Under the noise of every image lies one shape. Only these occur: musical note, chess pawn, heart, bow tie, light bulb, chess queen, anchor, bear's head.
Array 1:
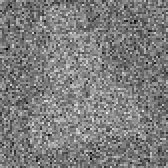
chess pawn
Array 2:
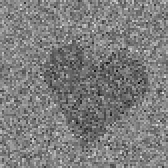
heart
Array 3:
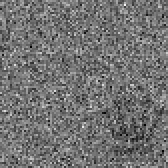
chess queen
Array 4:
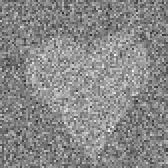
heart
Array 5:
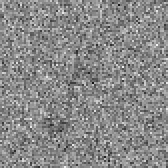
musical note
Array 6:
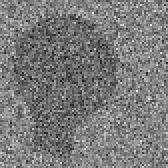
light bulb
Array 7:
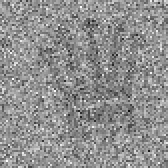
chess queen
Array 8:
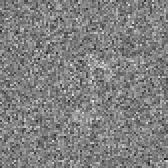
musical note
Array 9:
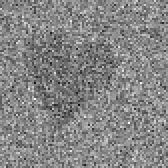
heart
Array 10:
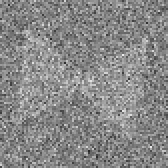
bow tie
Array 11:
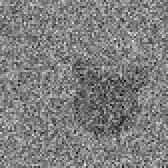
bear's head
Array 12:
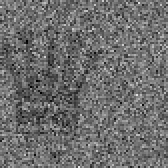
chess queen
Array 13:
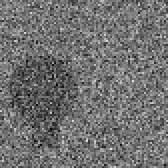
light bulb
